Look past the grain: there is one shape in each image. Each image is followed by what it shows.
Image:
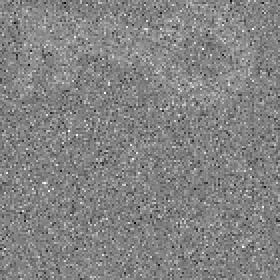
key
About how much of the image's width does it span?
nearly all
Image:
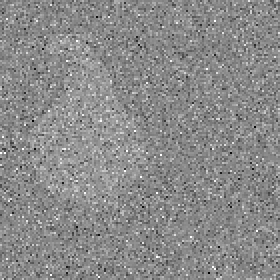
pear
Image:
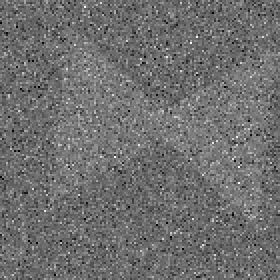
bow tie
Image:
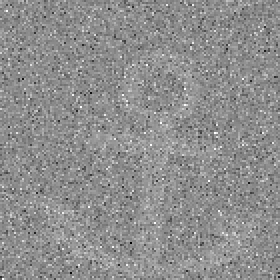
anchor
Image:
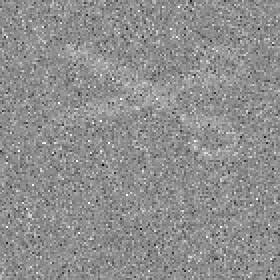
pair of scissors
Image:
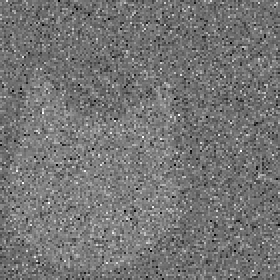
cat's head
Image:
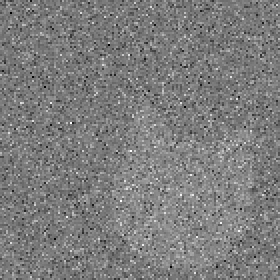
cat's head
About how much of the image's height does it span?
two thirds
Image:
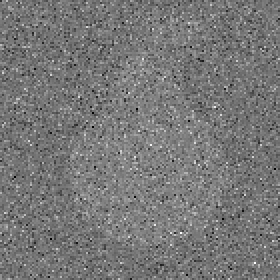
pear
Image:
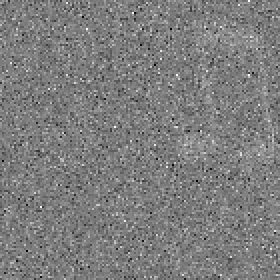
pair of musical notes
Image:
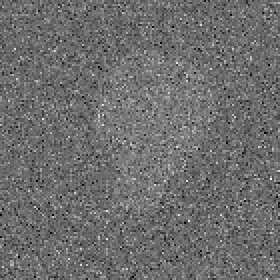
light bulb
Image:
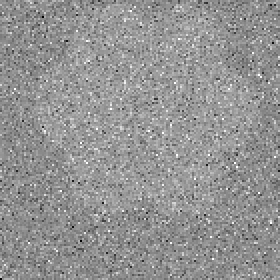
flower
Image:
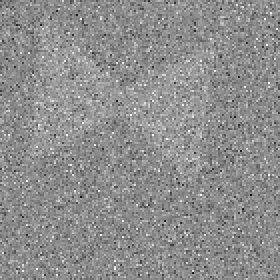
bow tie
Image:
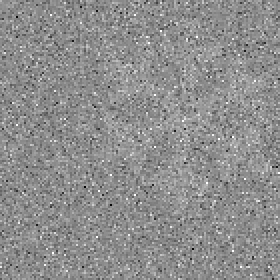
snowflake
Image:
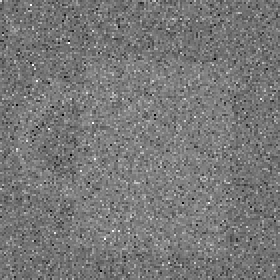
cup
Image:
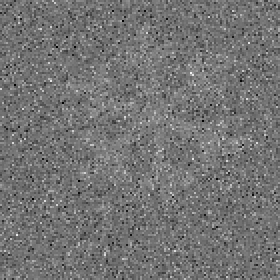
snowflake
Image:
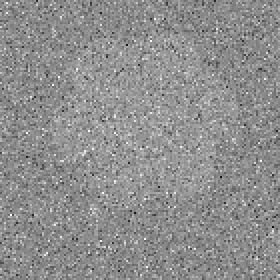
flower
